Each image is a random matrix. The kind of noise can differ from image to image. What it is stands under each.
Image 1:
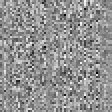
columns of uneven size
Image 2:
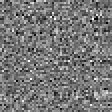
low rank plus noise
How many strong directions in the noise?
three or four
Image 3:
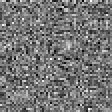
low rank plus noise
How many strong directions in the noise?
three or four
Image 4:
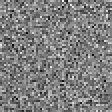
independent entries
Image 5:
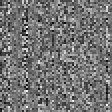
columns of uneven size
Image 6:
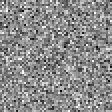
independent entries
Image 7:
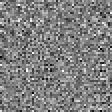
low rank plus noise
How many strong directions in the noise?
five to eight
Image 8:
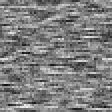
streaked along the rows
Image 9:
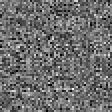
low rank plus noise
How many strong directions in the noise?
five to eight
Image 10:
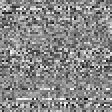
rows of uneven size
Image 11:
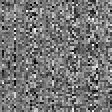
columns of uneven size
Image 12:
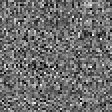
low rank plus noise
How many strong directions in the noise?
three or four
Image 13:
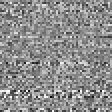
rows of uneven size
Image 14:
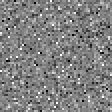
heavy tails
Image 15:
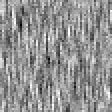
streaked along the columns
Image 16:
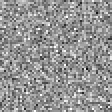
independent entries
